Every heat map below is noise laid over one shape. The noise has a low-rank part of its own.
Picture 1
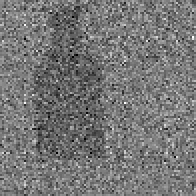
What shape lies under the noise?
bottle
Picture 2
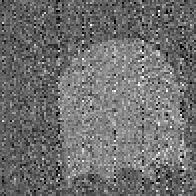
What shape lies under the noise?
ghost
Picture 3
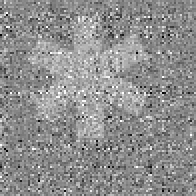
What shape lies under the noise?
asterisk
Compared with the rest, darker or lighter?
lighter
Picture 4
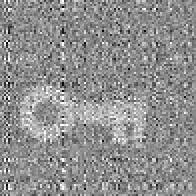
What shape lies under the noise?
key
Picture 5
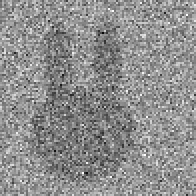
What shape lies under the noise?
rabbit's head
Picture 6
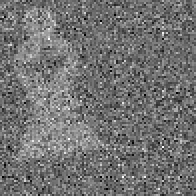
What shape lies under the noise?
chess bishop
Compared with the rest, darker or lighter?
lighter
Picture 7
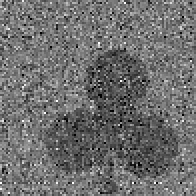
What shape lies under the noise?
club
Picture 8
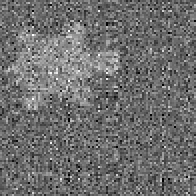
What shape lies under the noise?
turtle
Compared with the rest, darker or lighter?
lighter
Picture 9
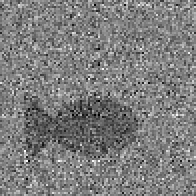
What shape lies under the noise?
fish
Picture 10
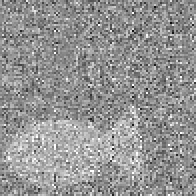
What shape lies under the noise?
fish
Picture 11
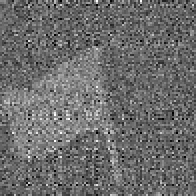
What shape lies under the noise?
flag
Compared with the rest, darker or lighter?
lighter
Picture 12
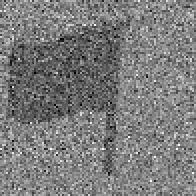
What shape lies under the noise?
flag
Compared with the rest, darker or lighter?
darker
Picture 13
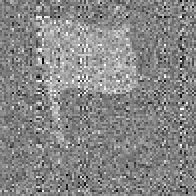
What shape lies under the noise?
flag
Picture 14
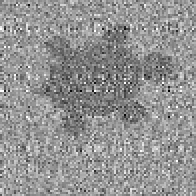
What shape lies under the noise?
turtle
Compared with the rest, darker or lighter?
darker
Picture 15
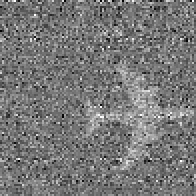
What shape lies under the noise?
airplane
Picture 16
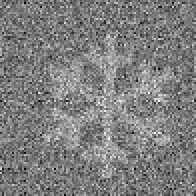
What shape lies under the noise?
snowflake
